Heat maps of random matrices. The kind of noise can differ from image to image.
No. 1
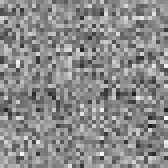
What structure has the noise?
low rank plus noise
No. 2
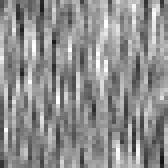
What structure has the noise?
streaked along the columns
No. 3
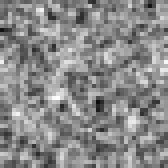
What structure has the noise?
blotchy
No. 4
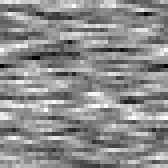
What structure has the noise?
streaked along the rows
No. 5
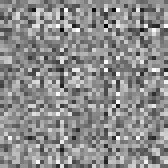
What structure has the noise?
low rank plus noise
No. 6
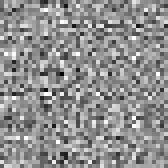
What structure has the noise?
low rank plus noise
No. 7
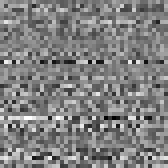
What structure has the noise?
rows of uneven size
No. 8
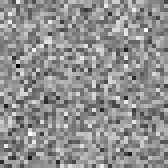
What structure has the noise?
independent entries
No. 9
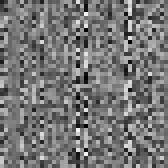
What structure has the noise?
columns of uneven size
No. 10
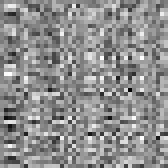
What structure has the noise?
low rank plus noise
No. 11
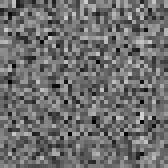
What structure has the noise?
low rank plus noise
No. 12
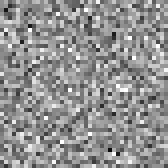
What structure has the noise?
independent entries
